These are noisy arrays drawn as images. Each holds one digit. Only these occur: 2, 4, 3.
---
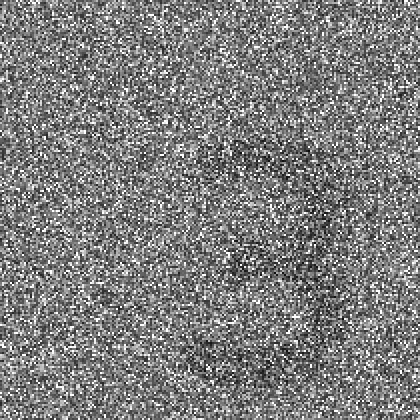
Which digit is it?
3
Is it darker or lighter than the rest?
darker
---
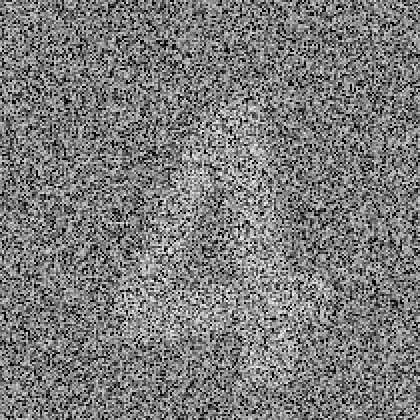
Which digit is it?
4
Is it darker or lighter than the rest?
lighter
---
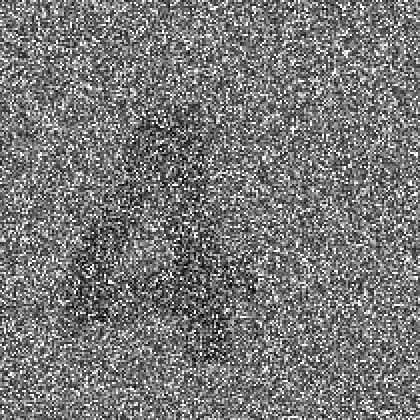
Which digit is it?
4
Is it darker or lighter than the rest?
darker
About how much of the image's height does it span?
two thirds
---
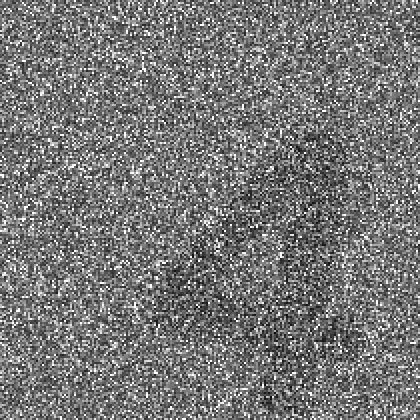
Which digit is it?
4
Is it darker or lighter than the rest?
darker
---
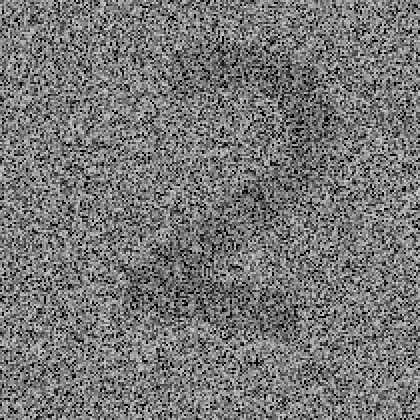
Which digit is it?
2
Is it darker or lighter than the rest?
darker
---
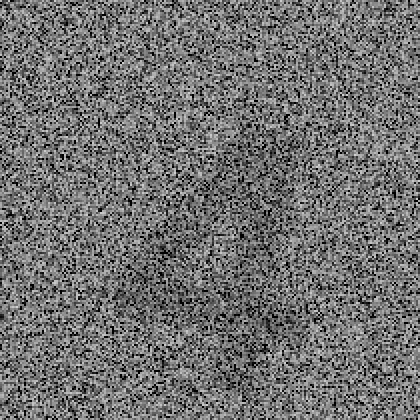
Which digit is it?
4
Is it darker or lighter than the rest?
darker
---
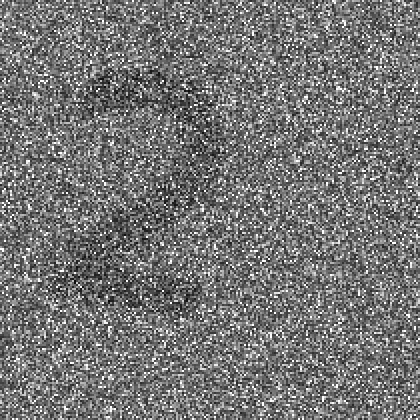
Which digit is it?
2
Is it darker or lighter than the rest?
darker
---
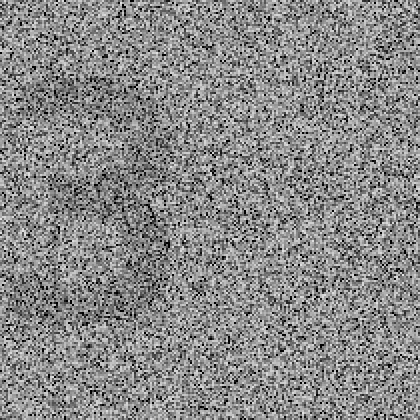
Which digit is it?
3
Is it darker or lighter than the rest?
darker
